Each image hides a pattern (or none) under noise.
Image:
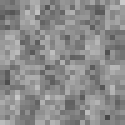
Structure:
a checkerboard
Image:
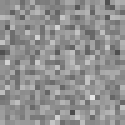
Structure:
only noise
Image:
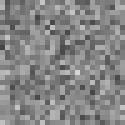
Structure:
only noise
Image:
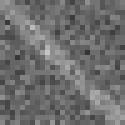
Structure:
a diagonal band
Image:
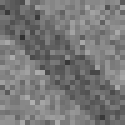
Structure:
a diagonal band
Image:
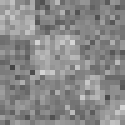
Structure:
blocks along the diagonal
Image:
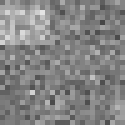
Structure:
one block
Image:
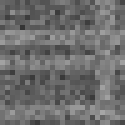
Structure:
bands of rows crossing bands of columns
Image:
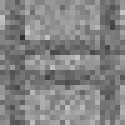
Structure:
bands of rows crossing bands of columns
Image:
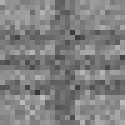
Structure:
bands of rows crossing bands of columns
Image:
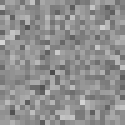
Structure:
only noise
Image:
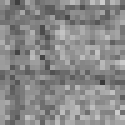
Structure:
bands of rows crossing bands of columns
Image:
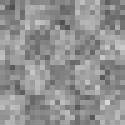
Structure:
a checkerboard
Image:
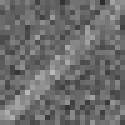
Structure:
a diagonal band
